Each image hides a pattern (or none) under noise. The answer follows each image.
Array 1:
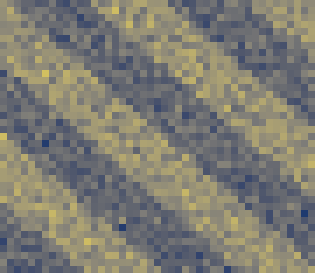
diagonal stripes
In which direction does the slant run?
top left to bottom right
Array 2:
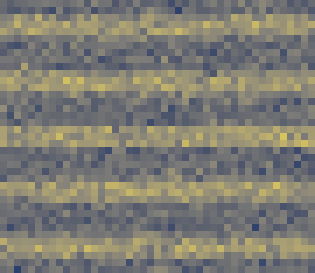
horizontal stripes
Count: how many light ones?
5
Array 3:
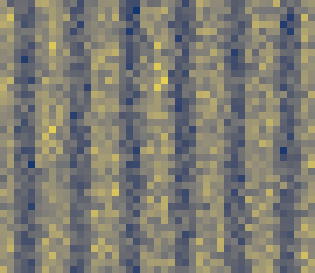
vertical stripes
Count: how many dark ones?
6
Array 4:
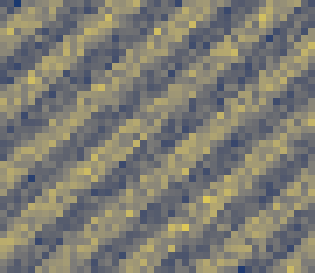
diagonal stripes
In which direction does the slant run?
bottom left to top right
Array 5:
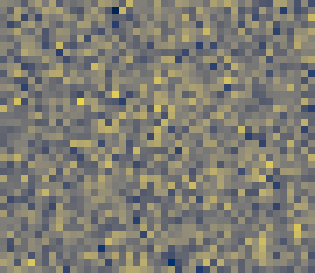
only noise
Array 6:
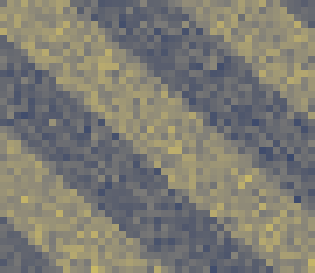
diagonal stripes
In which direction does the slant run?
top left to bottom right
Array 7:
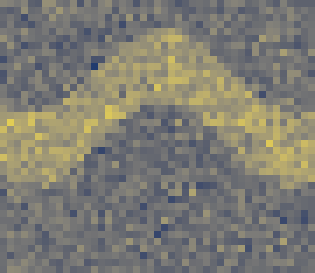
a wavy band
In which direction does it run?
left to right
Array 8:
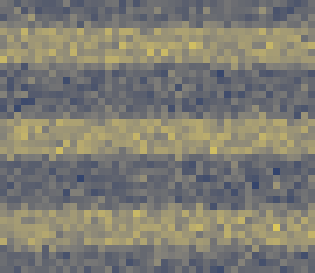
horizontal stripes
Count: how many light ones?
3
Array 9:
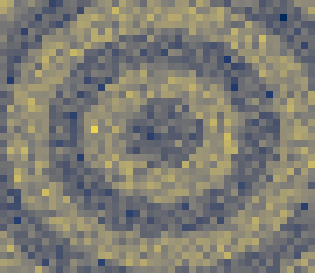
rings round one point
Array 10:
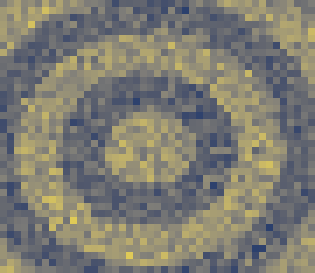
rings round one point
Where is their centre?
centre
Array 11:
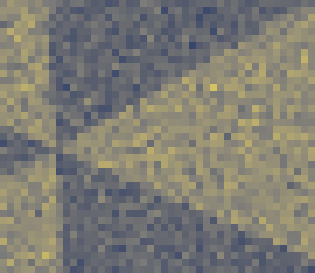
spokes from one point
